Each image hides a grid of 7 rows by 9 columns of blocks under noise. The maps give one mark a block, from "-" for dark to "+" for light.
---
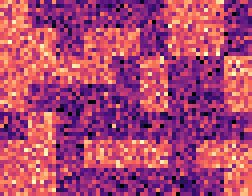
+-----++-
++-++-++-
++++-+--+
+----+--+
-+-------
++-+++-++
++------+
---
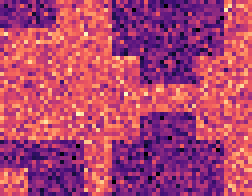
--++----+
++++----+
+++++--++
+++++++++
+++++--++
---+----+
+--+----+
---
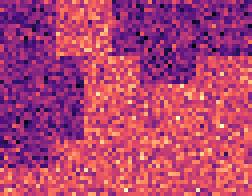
--++-----
--++-----
---++--++
---++++++
---++++++
--+++++++
+++++++++
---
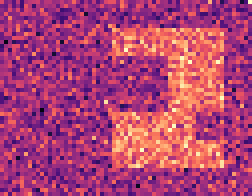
---------
----++++-
------++-
------++-
----+++--
----++++-
---------
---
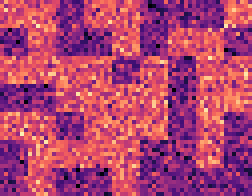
++-++---+
-+--+-++-
++++-+-++
--++++-++
++-+++-+-
-++++--+-
-+--+----
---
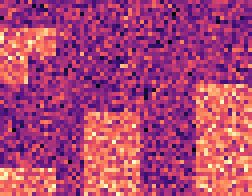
---------
++-------
+--------
-------++
---++--++
---++--++
++-++--++
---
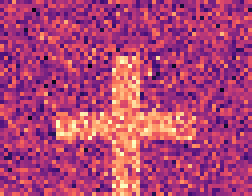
---------
---------
----+----
----+----
--+++++--
----+----
----+----
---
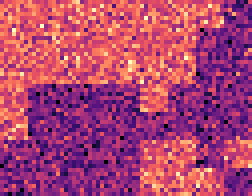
++++++++-
+++++++--
+++++++--
+----+---
+--------
-----++-+
-----+++-
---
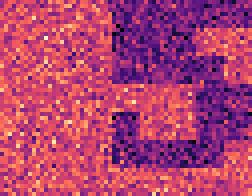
++++-----
++++---++
++++----+
+++++++--
++++-++--
++++----+
+++++++++
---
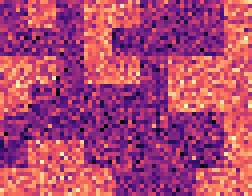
-+-++---+
---+----+
++-++-+++
+-----+++
--------+
-++-----+
++++---++
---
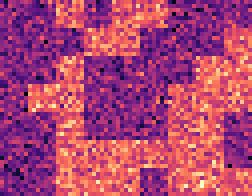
--+-++---
---++---+
--+----++
-++---+++
--+---++-
--++++++-
--+++-+++
